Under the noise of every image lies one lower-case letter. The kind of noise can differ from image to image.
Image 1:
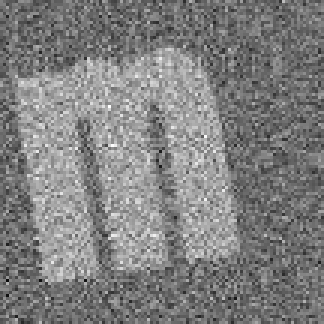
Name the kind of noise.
low rank plus noise
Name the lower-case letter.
m
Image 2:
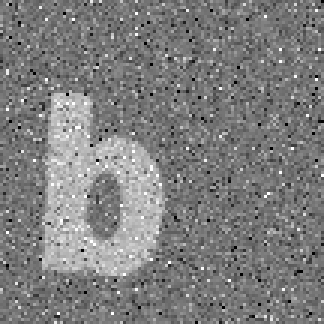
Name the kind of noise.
heavy tails
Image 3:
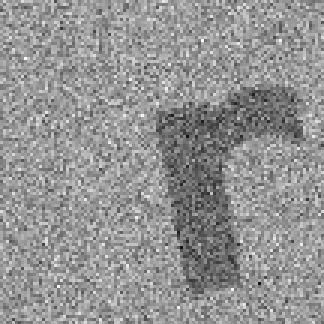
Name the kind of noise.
independent entries
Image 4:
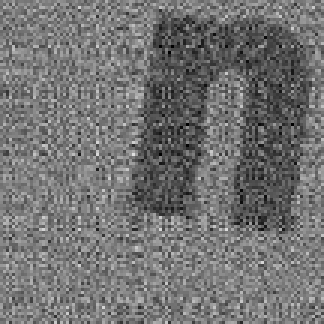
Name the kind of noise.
low rank plus noise
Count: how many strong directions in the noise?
two
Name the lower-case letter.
n
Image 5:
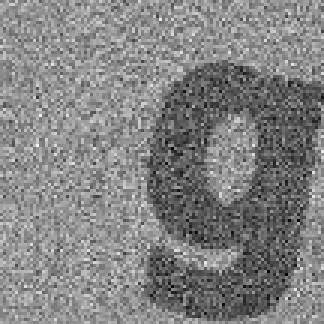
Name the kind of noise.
low rank plus noise
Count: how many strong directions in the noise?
five to eight
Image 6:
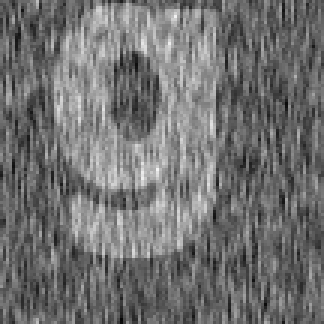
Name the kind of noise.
streaked along the columns
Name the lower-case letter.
g
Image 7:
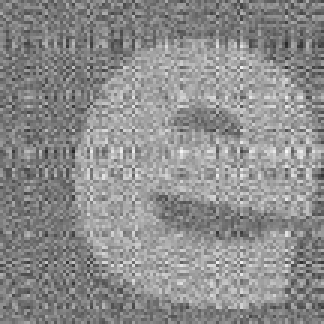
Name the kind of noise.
low rank plus noise
